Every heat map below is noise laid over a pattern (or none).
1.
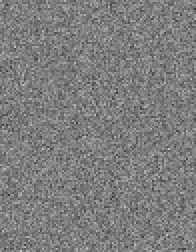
only noise
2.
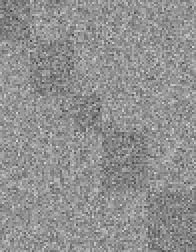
blocks along the diagonal
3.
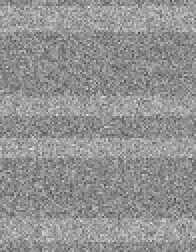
bands of rows
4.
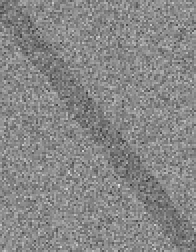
a diagonal band
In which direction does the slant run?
top left to bottom right
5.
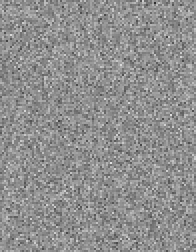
only noise
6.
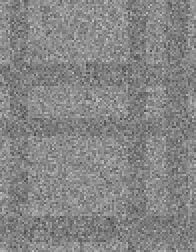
bands of rows crossing bands of columns
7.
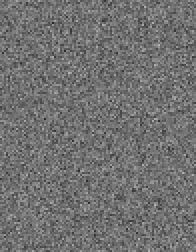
only noise
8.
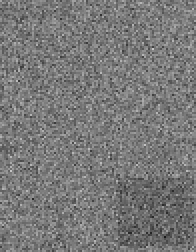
one block
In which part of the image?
bottom right
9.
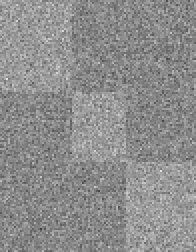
blocks along the diagonal
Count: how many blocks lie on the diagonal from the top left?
3
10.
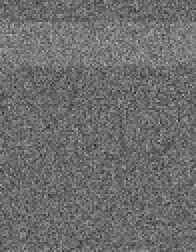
one band of rows
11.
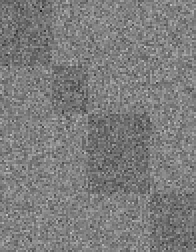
blocks along the diagonal
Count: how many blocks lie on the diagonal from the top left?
4
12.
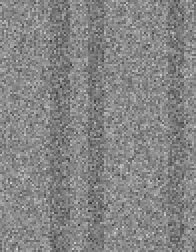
bands of columns
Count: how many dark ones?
3
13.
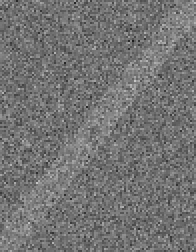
a diagonal band
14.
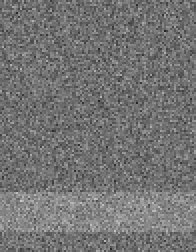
one band of rows
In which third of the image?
bottom
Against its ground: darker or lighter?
lighter
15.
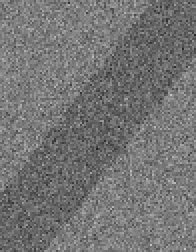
a diagonal band
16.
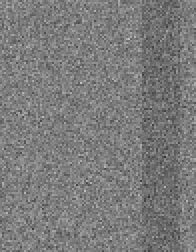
one band of columns
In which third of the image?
right
